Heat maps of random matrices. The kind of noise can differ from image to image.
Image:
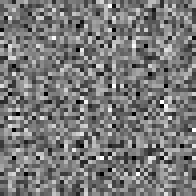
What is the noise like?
low rank plus noise
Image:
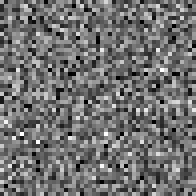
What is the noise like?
independent entries
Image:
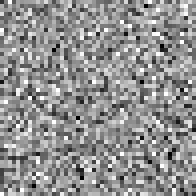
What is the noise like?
independent entries
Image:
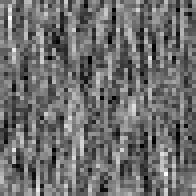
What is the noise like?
streaked along the columns
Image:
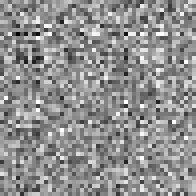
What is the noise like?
low rank plus noise
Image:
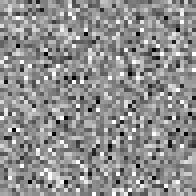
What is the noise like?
heavy tails
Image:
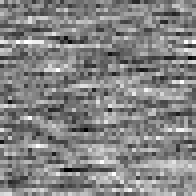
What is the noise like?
streaked along the rows
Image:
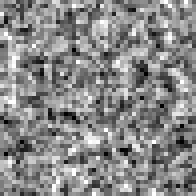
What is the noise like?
blotchy
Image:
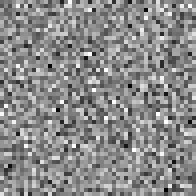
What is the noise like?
independent entries
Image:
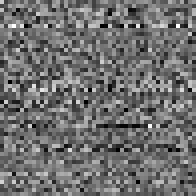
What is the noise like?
rows of uneven size
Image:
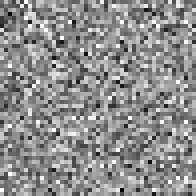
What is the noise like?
independent entries
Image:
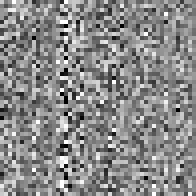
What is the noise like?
columns of uneven size
